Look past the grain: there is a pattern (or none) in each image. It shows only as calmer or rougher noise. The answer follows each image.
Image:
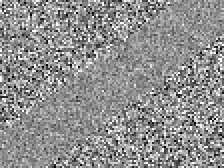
a diagonal band
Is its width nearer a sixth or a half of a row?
a half
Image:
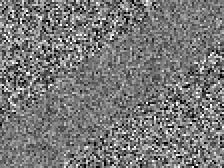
a diagonal band
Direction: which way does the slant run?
bottom left to top right
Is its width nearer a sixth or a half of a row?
a half
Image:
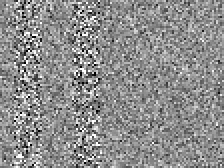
bands of columns
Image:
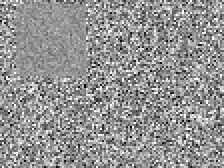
one block
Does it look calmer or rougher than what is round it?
calmer
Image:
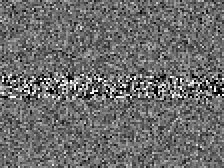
one band of rows
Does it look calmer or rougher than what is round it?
rougher
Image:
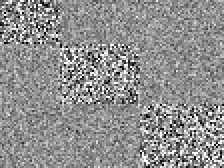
blocks along the diagonal
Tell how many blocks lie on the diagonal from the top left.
3
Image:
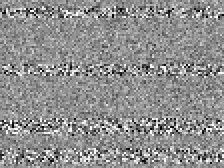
bands of rows
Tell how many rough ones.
4
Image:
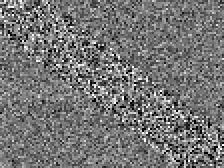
a diagonal band
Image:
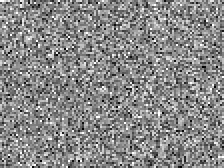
only noise
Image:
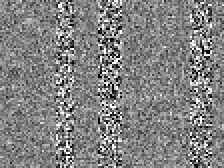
bands of columns
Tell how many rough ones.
3
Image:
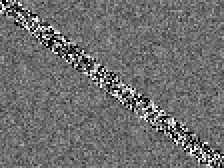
a diagonal band
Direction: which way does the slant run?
top left to bottom right
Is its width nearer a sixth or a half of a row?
a sixth
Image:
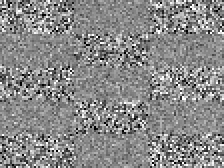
a checkerboard
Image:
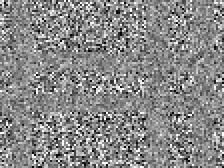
bands of rows crossing bands of columns
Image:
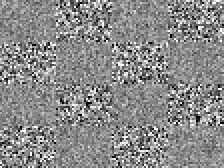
a checkerboard
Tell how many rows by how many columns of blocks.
4 by 4
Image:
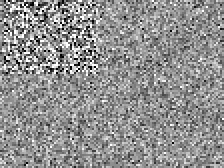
one block
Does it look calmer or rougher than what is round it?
rougher
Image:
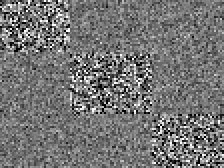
blocks along the diagonal
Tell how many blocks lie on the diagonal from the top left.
3
